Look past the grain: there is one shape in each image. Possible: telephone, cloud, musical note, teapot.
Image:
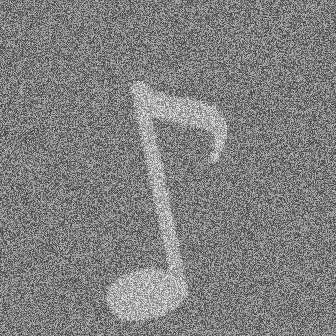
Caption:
light musical note
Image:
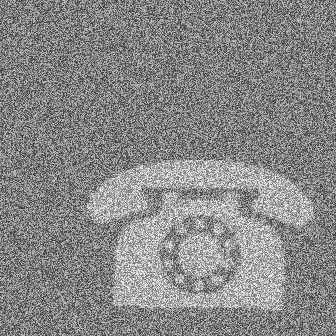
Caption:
light telephone
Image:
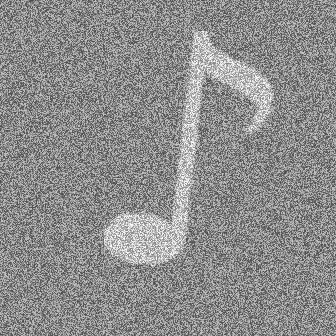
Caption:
light musical note
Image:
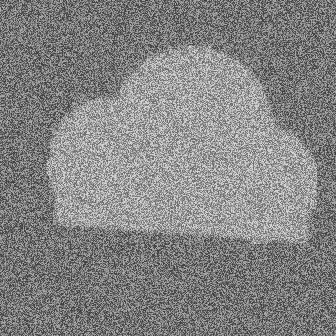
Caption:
light cloud
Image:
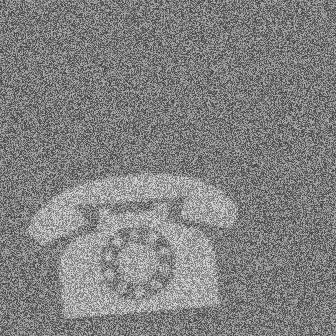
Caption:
light telephone
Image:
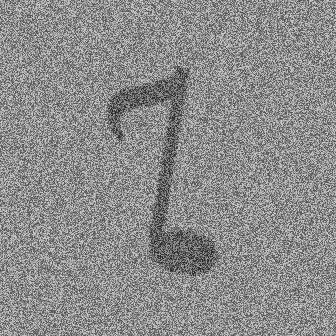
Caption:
dark musical note
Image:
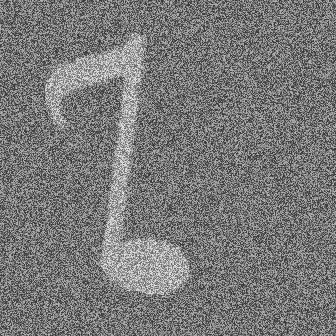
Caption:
light musical note
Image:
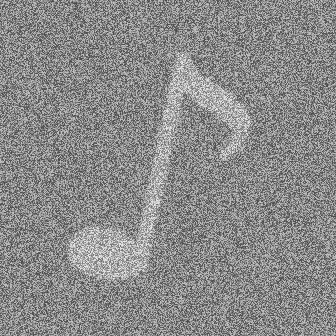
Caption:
light musical note
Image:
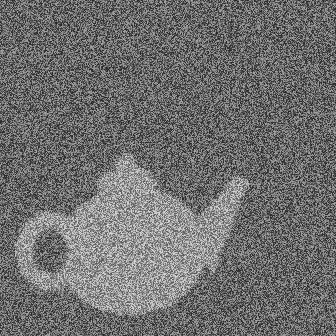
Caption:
light teapot
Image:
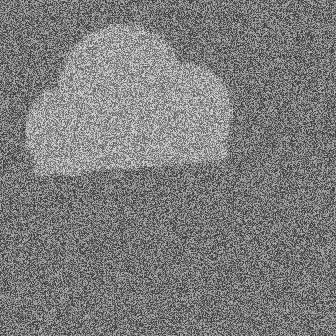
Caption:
light cloud
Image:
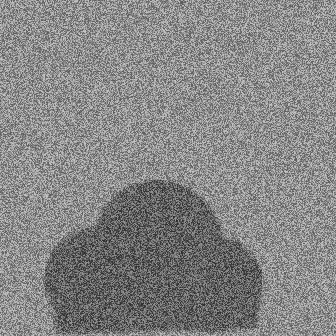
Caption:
dark cloud
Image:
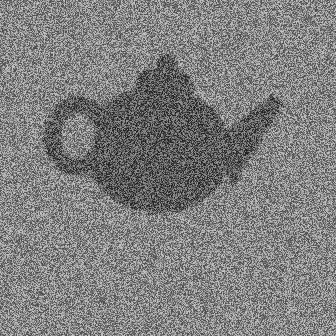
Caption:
dark teapot
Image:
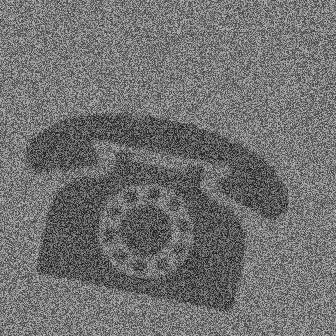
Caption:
dark telephone
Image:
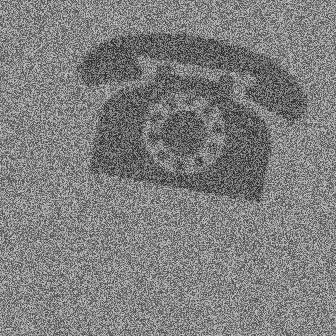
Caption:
dark telephone
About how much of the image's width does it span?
two thirds
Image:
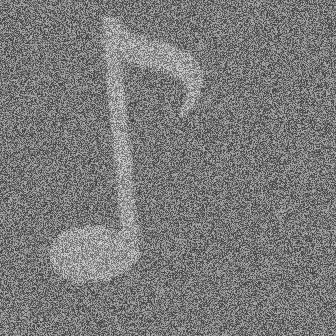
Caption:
light musical note
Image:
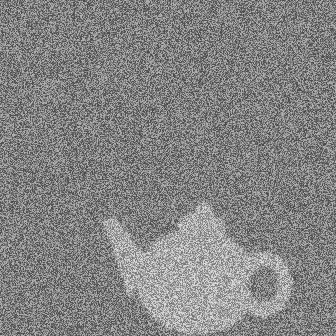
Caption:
light teapot
